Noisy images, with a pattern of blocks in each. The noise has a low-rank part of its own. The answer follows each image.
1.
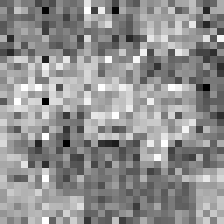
no symmetry
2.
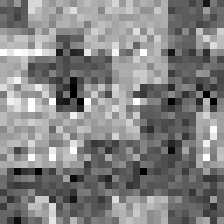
mirrored about the diagonal from the top left
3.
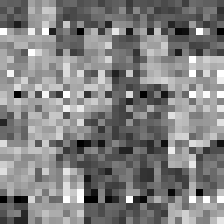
no symmetry
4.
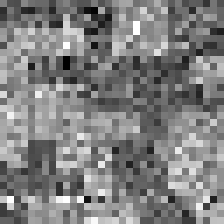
no symmetry
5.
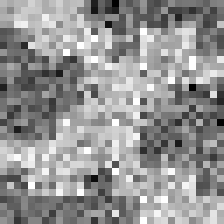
the same after a half turn
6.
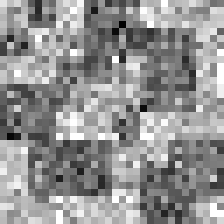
mirrored about the diagonal from the top left
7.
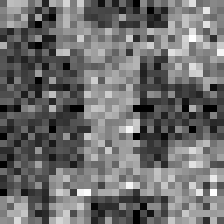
top and bottom mirror each other
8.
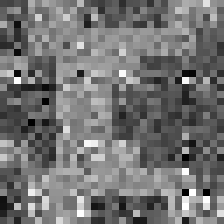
top and bottom mirror each other
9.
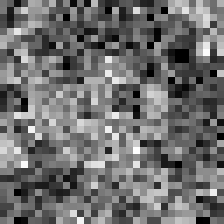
mirrored about the diagonal from the bottom left
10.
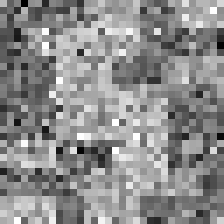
the same after a half turn
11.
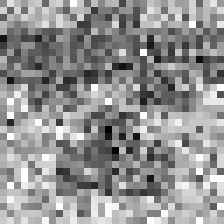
left and right mirror each other
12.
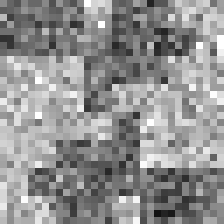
the same after a half turn
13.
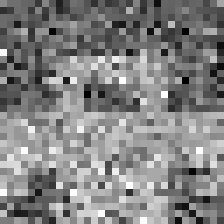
left and right mirror each other
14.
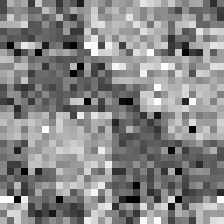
mirrored about the diagonal from the bottom left
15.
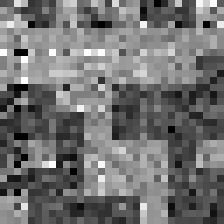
no symmetry
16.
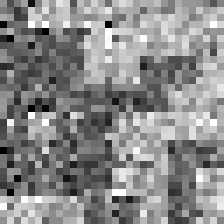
no symmetry
